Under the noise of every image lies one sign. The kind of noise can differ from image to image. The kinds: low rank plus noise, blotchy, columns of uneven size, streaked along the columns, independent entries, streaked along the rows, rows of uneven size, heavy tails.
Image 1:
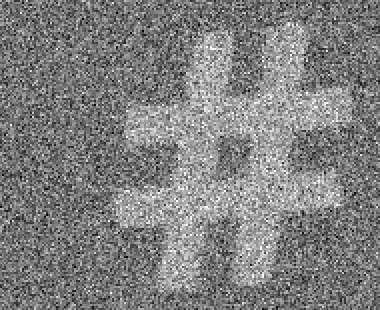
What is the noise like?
independent entries
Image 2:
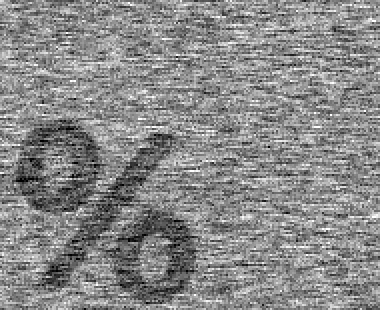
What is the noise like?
streaked along the rows
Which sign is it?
percent sign
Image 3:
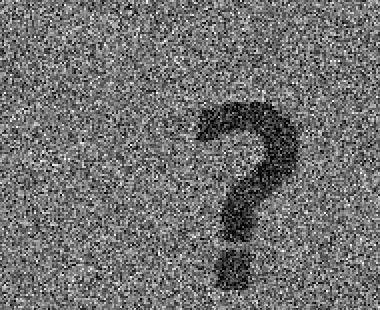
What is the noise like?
independent entries
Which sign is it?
question mark
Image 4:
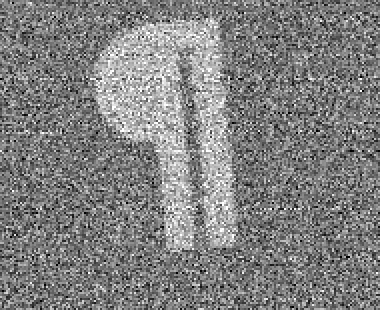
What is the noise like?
rows of uneven size
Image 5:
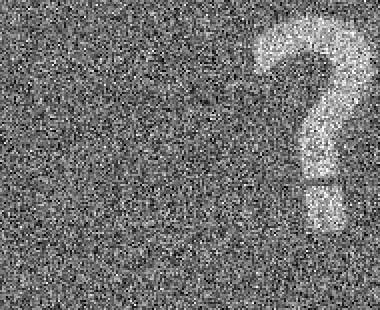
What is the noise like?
low rank plus noise
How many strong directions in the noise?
five to eight
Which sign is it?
question mark
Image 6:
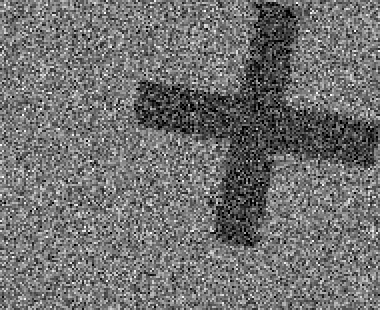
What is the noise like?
low rank plus noise
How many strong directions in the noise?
one
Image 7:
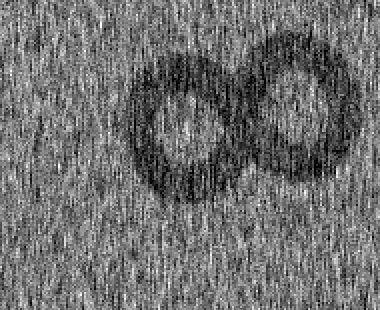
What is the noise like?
streaked along the columns
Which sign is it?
infinity sign
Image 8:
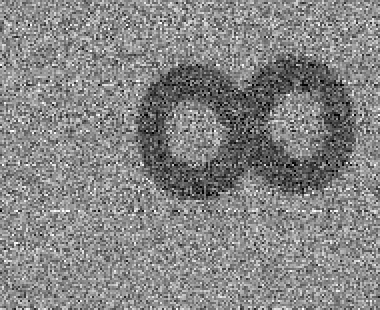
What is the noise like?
rows of uneven size
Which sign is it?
infinity sign
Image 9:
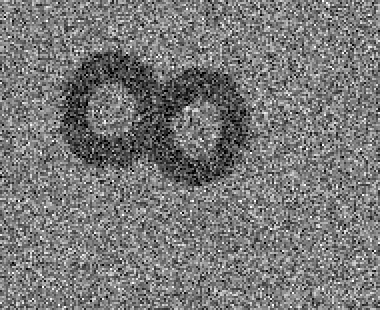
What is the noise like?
independent entries
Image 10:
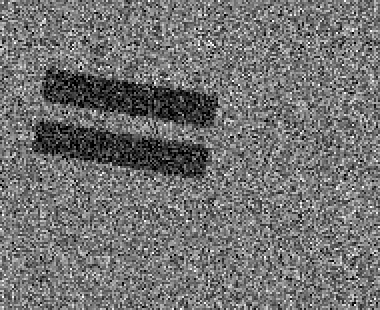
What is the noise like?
low rank plus noise
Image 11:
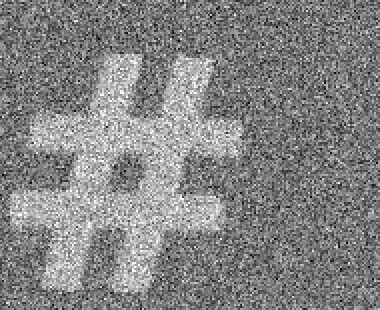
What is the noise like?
independent entries
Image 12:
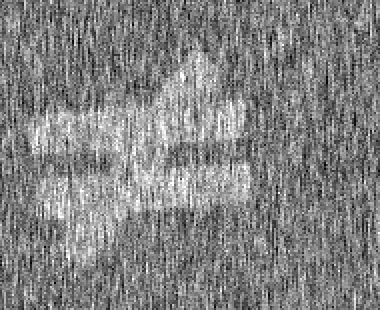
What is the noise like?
streaked along the columns
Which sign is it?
not-equal sign
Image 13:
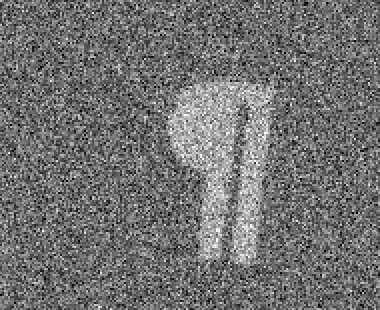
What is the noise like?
independent entries
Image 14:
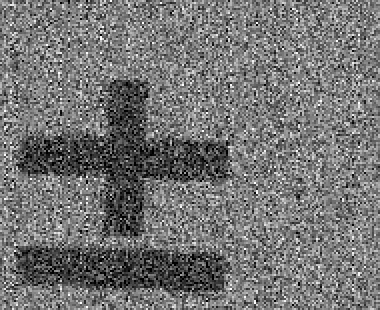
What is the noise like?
columns of uneven size
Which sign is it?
plus-minus sign
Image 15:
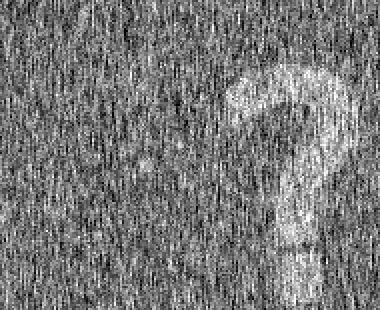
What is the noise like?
streaked along the columns
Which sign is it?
question mark
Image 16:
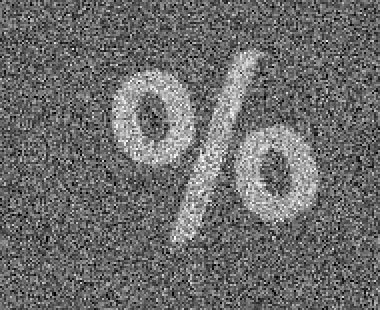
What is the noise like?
low rank plus noise
